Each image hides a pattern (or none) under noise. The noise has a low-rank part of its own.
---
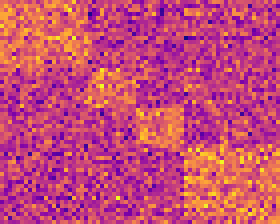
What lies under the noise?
blocks along the diagonal
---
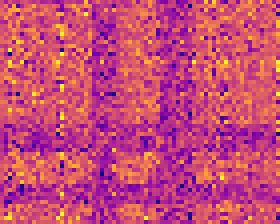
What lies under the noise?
bands of rows crossing bands of columns
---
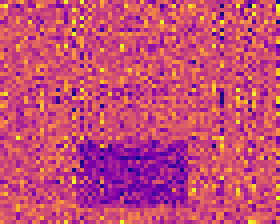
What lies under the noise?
one block
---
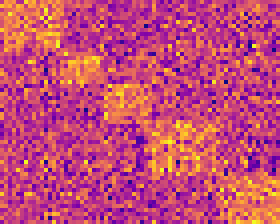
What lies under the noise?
blocks along the diagonal
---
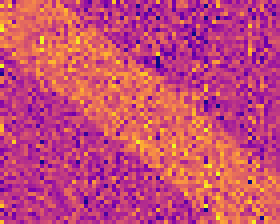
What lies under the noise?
a diagonal band
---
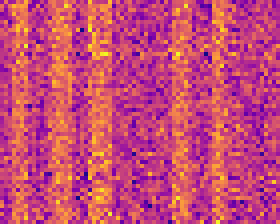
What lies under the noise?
bands of columns
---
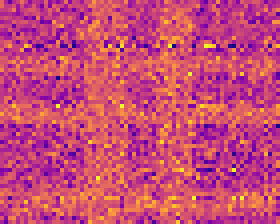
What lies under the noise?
bands of rows crossing bands of columns
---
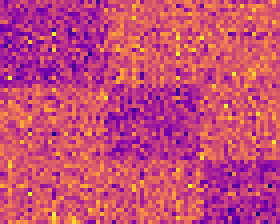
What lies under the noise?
blocks along the diagonal
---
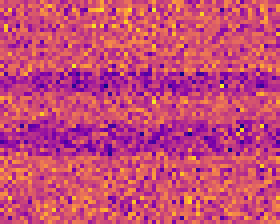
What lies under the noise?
bands of rows
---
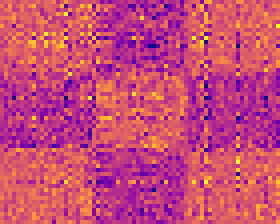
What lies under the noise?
a checkerboard
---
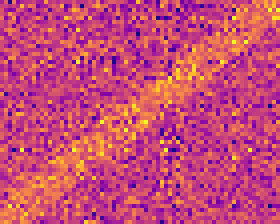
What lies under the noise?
a diagonal band
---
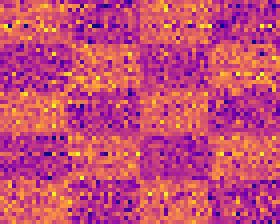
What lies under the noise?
a checkerboard
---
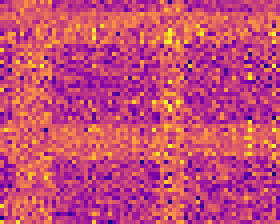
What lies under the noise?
bands of rows crossing bands of columns
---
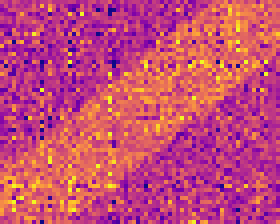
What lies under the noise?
a diagonal band
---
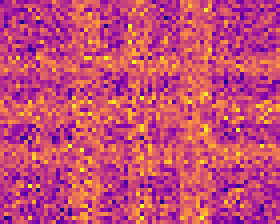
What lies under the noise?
bands of rows crossing bands of columns
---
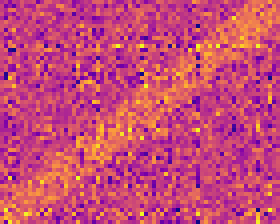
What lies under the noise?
a diagonal band
